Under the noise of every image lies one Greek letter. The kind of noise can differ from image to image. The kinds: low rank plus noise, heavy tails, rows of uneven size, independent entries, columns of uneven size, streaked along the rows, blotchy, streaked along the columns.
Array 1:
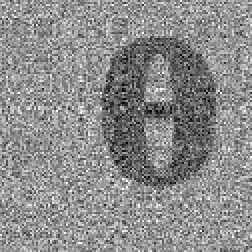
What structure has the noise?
low rank plus noise
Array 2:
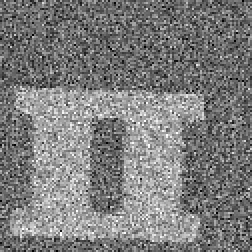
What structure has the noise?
independent entries
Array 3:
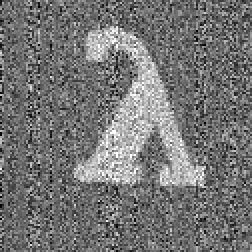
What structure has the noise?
columns of uneven size
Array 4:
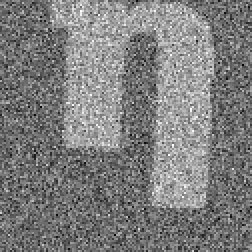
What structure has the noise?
independent entries
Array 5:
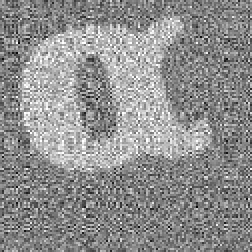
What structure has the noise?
low rank plus noise
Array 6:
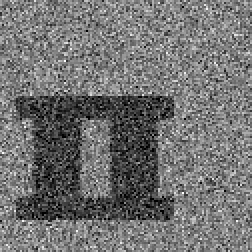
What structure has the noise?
independent entries
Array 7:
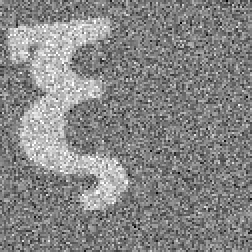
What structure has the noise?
independent entries
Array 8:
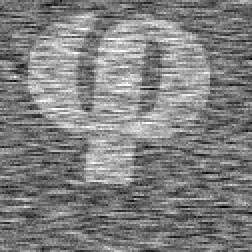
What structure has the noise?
streaked along the rows
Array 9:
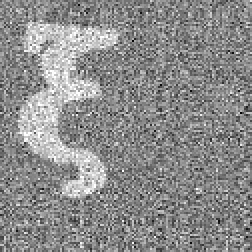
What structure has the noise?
low rank plus noise
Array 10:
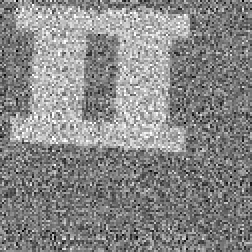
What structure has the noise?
low rank plus noise
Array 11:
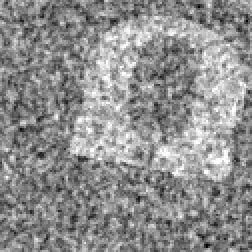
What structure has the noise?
blotchy
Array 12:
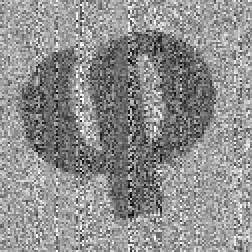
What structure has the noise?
columns of uneven size
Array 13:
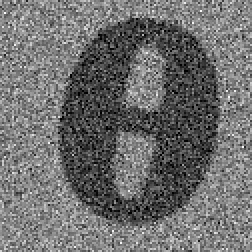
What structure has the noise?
independent entries
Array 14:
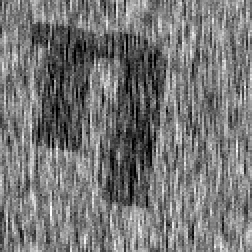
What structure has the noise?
streaked along the columns
